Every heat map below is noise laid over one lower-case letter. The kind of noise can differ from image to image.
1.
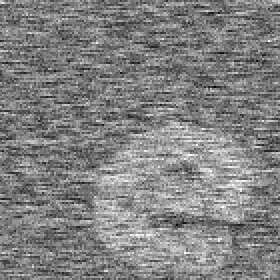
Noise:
streaked along the rows
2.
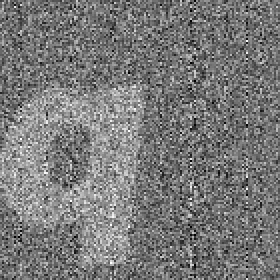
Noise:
columns of uneven size
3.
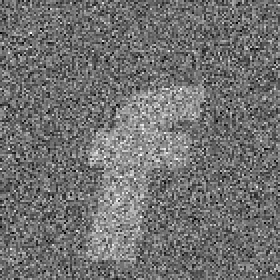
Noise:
low rank plus noise
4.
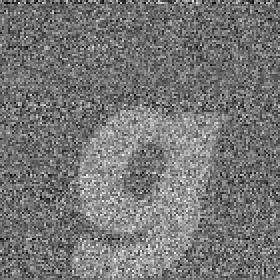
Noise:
rows of uneven size
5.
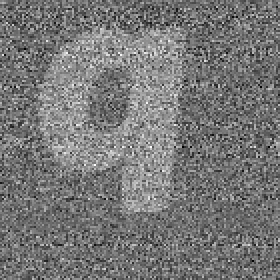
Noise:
rows of uneven size
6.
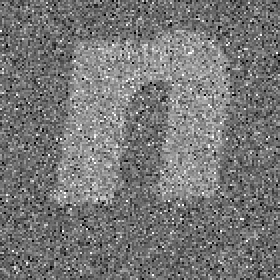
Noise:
heavy tails
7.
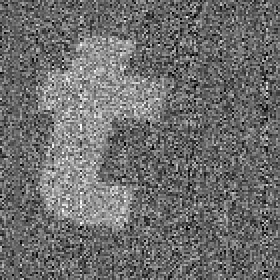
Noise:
columns of uneven size
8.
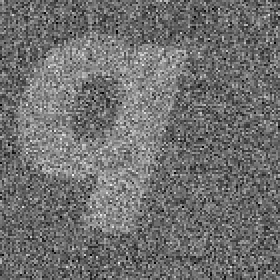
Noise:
low rank plus noise
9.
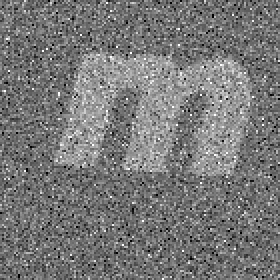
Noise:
heavy tails
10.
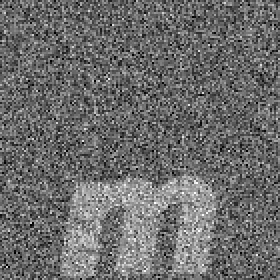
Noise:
independent entries
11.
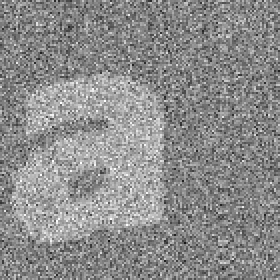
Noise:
low rank plus noise
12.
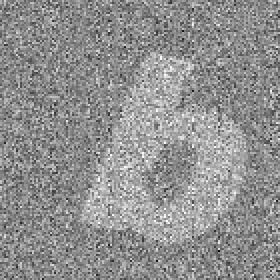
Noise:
columns of uneven size
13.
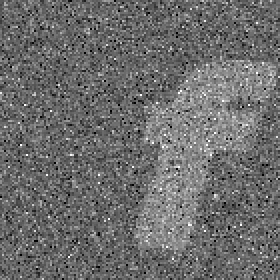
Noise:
heavy tails
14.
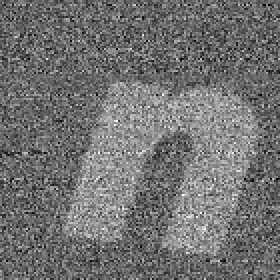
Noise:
rows of uneven size
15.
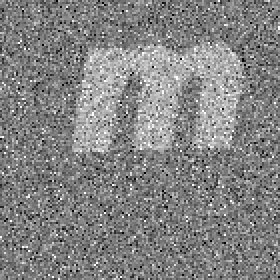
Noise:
heavy tails
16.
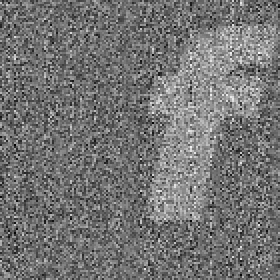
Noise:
columns of uneven size
